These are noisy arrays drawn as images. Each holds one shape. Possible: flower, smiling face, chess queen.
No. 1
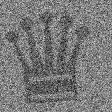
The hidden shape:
chess queen
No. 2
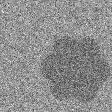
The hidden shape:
flower
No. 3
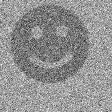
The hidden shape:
smiling face
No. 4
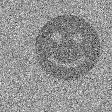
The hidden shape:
smiling face
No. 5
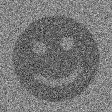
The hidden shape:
smiling face
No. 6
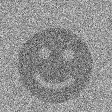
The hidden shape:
smiling face
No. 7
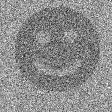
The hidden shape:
smiling face
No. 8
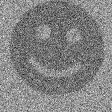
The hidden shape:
smiling face
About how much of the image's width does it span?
nearly all
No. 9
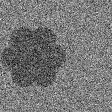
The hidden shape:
flower
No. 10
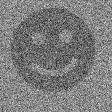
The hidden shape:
smiling face
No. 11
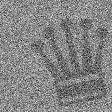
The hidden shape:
chess queen
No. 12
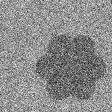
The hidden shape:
flower
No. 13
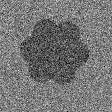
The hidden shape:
flower
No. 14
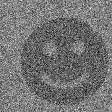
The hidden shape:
smiling face
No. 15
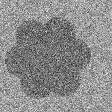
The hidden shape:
flower
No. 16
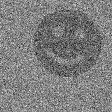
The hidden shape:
smiling face
